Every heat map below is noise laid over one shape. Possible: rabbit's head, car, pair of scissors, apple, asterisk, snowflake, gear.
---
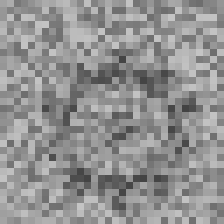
gear
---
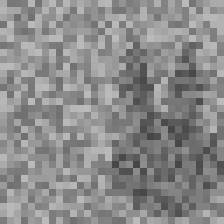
rabbit's head
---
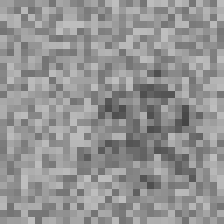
snowflake
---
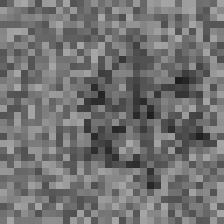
snowflake
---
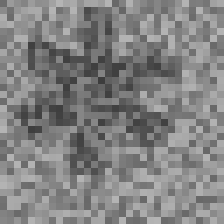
asterisk
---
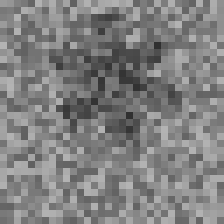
asterisk
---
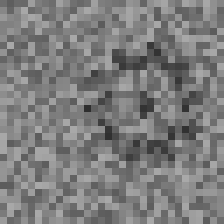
gear
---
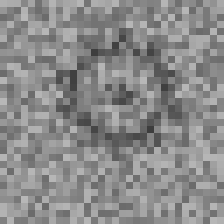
gear
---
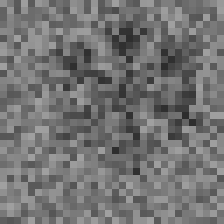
snowflake
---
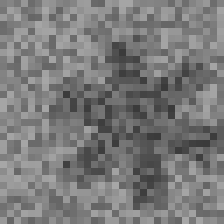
asterisk
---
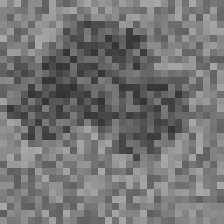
car
